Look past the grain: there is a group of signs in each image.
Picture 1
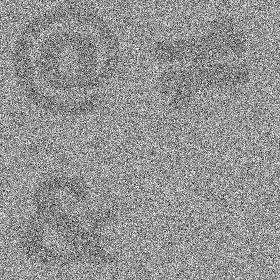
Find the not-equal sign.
top right
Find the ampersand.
bottom left
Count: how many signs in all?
3
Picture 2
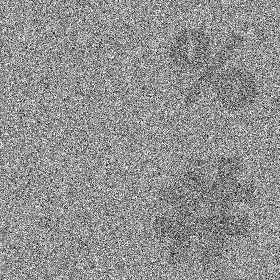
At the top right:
percent sign
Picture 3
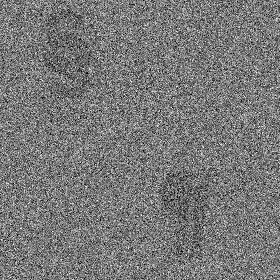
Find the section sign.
top left
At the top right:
nothing
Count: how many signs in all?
2
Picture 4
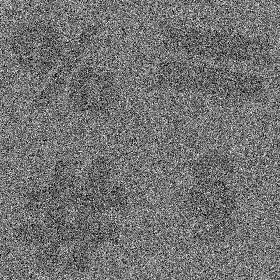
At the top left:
percent sign
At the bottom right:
section sign
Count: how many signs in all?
4
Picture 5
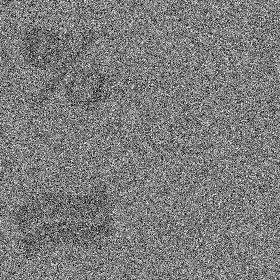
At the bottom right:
nothing
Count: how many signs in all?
2
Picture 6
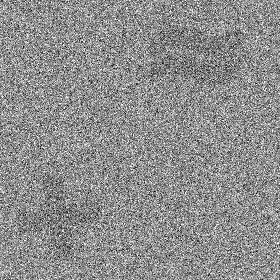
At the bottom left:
plus sign
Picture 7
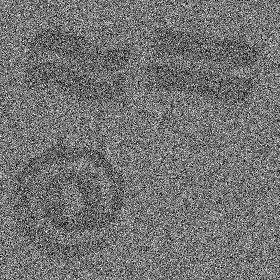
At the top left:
approximately sign
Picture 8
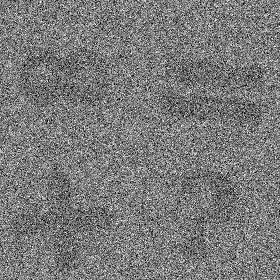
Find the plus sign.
bottom left
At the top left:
infinity sign
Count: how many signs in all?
4
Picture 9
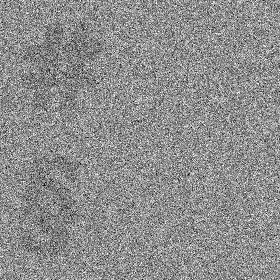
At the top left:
hash sign
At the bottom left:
section sign
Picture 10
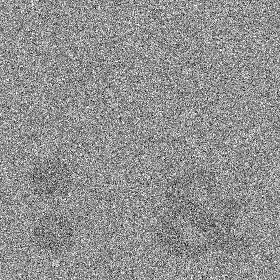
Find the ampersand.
bottom right
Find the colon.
bottom left
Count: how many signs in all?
2
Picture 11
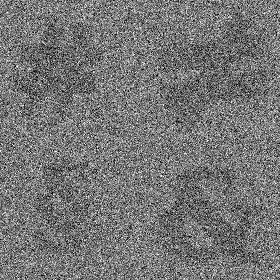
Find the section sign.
bottom left
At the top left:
hash sign
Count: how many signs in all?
4
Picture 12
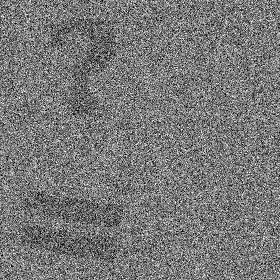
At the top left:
question mark
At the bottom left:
equals sign
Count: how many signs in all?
2
